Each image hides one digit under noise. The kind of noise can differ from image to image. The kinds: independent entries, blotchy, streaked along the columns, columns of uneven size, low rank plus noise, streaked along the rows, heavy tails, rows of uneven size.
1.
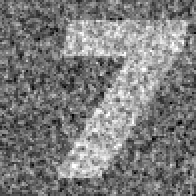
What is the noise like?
blotchy
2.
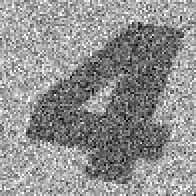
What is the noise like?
independent entries
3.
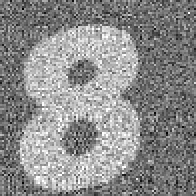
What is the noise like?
low rank plus noise
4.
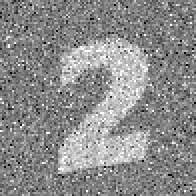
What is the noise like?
heavy tails
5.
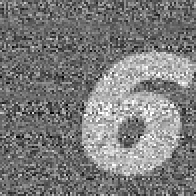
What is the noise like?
rows of uneven size
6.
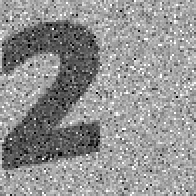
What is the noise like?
heavy tails
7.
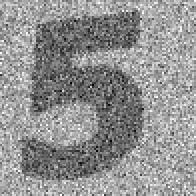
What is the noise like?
independent entries
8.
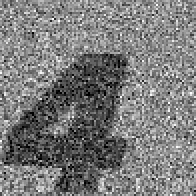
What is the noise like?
low rank plus noise
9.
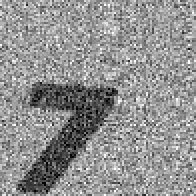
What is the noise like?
low rank plus noise
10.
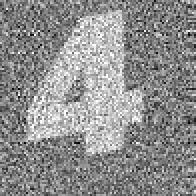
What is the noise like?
low rank plus noise
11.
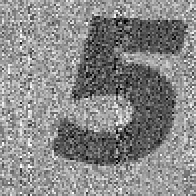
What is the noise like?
columns of uneven size
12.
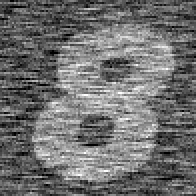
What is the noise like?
streaked along the rows
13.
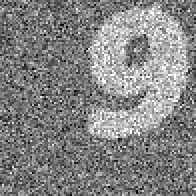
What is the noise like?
independent entries
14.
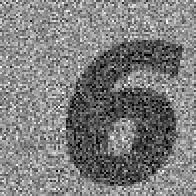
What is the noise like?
low rank plus noise
